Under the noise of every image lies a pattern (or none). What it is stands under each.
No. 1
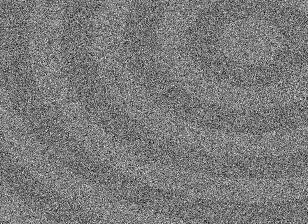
rings round one point
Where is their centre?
top right
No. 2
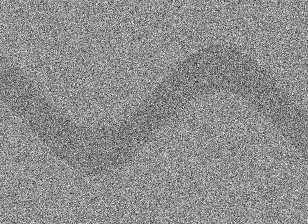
a wavy band
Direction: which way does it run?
left to right
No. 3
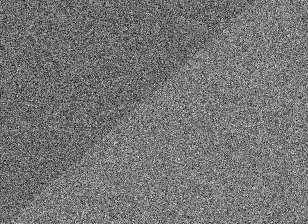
a sharp edge
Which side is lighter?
bottom right
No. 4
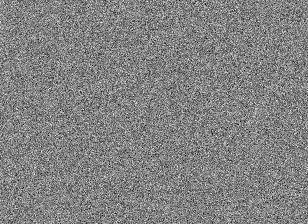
only noise
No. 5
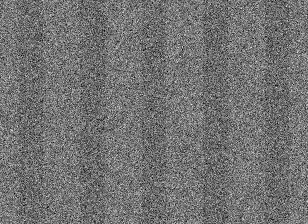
vertical stripes
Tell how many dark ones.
5
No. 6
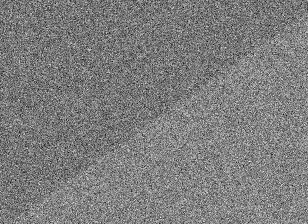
a sharp edge
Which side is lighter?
bottom right
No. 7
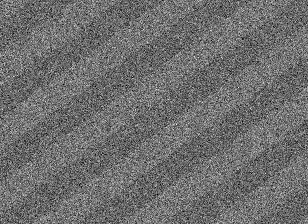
diagonal stripes
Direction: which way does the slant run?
bottom left to top right
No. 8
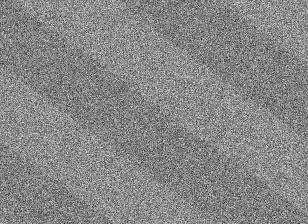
diagonal stripes
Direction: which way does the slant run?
top left to bottom right
